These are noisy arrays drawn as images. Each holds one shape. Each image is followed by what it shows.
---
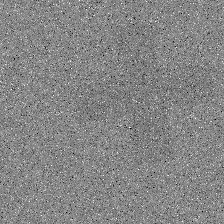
cross
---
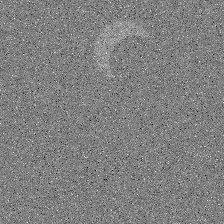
crescent
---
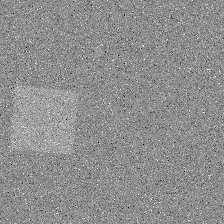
square
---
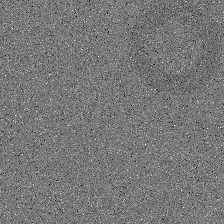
ring
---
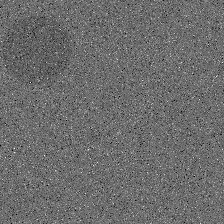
disc
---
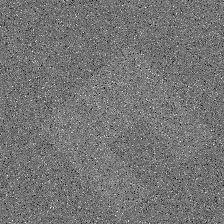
square with a notch
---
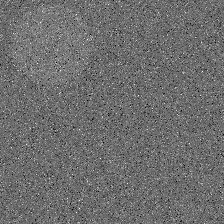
disc
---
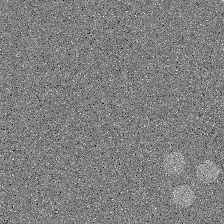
three dots
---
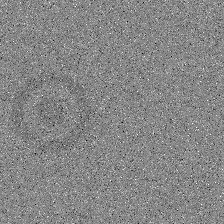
bullseye
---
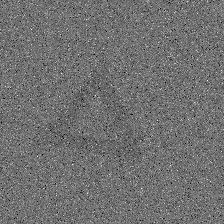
triangle frame
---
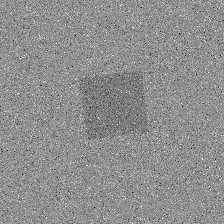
square
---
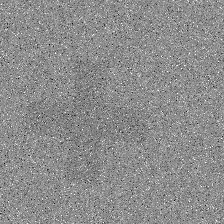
cross
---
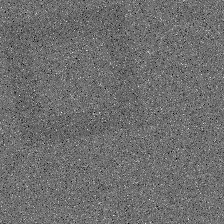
square frame
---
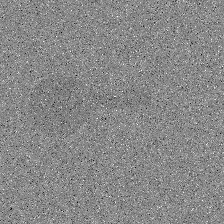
lollipop
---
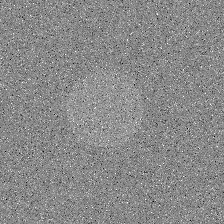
disc
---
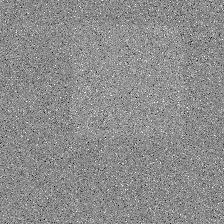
square
